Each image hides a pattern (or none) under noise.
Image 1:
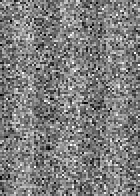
vertical stripes
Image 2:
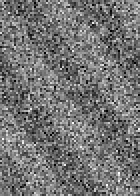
diagonal stripes
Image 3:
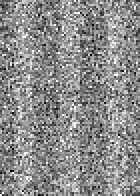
vertical stripes
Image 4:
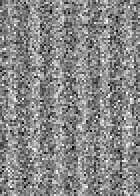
vertical stripes
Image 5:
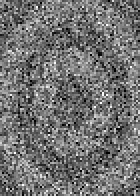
rings round one point
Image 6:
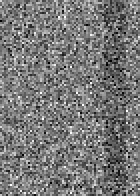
one vertical stripe
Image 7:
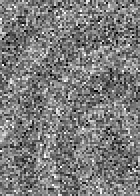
rings round one point
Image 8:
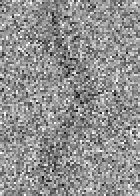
a wavy band
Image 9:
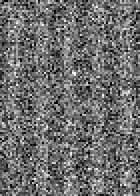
vertical stripes
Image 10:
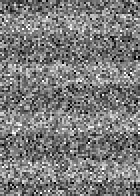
horizontal stripes
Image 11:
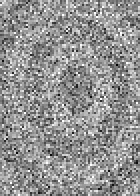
rings round one point
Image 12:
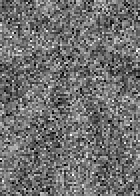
spokes from one point
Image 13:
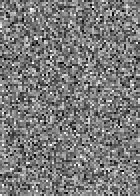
only noise
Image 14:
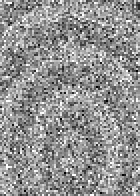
rings round one point
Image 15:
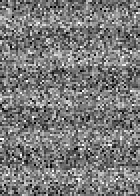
horizontal stripes
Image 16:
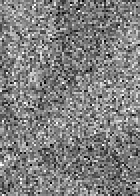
spokes from one point
